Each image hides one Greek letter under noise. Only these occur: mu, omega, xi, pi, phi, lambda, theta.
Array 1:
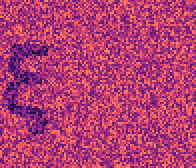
xi
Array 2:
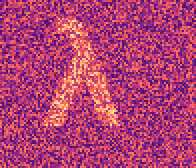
lambda
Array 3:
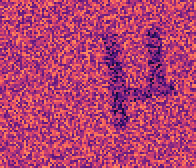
mu
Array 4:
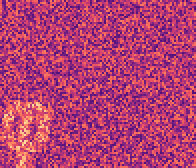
phi
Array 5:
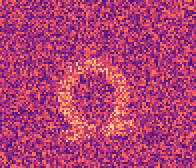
omega
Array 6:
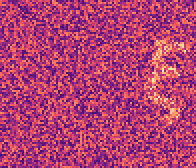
xi
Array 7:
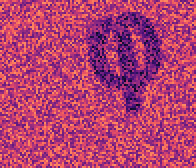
phi
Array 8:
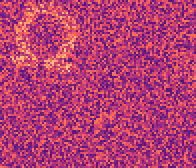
omega
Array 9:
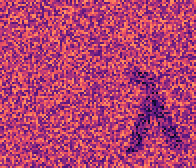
lambda
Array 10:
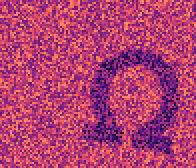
omega
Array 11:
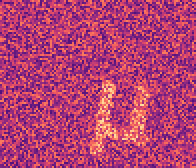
mu
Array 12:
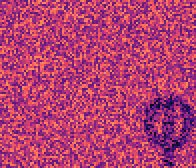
phi
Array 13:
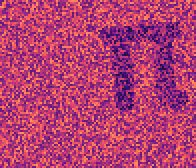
pi
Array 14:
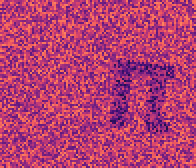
pi
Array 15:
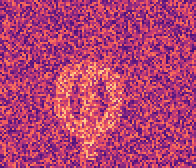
phi
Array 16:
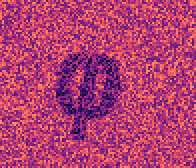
phi
